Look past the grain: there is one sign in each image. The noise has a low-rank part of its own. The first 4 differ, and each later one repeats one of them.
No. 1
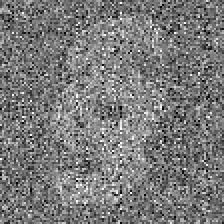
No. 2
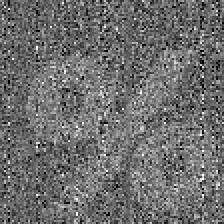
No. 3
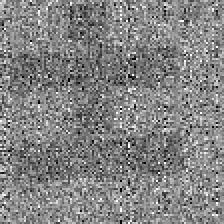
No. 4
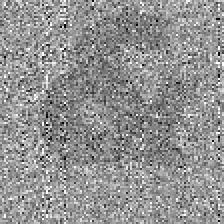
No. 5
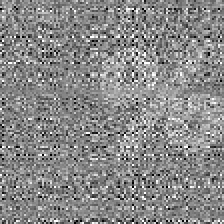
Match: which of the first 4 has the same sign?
2
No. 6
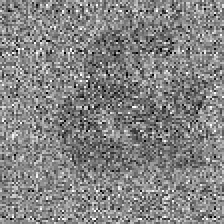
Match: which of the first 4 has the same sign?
4
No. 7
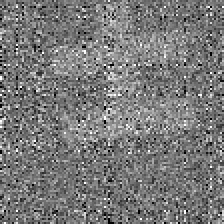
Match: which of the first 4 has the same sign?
3
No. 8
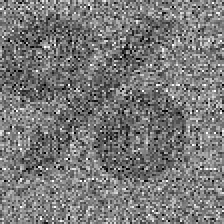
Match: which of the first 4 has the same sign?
2
